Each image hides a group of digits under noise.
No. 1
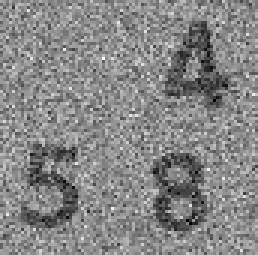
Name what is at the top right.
4
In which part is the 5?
bottom left
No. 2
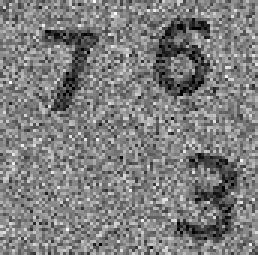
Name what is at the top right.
6
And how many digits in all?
3
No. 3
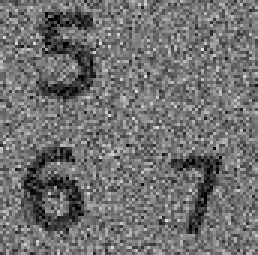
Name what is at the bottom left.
6
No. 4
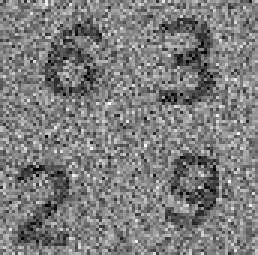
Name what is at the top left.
6
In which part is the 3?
top right
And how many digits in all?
4
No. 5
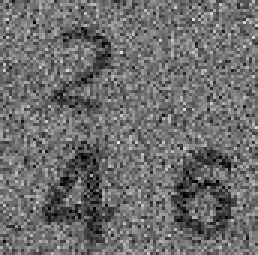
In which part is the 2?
top left
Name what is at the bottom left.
4
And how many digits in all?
3
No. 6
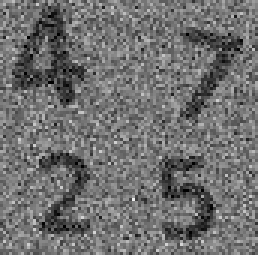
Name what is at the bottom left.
2
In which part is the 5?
bottom right
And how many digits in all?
4
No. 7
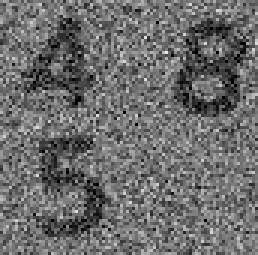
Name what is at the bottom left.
5
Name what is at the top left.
4
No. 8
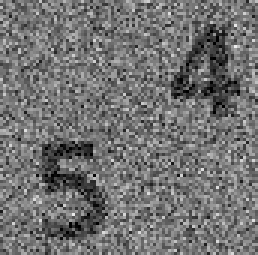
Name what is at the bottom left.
5
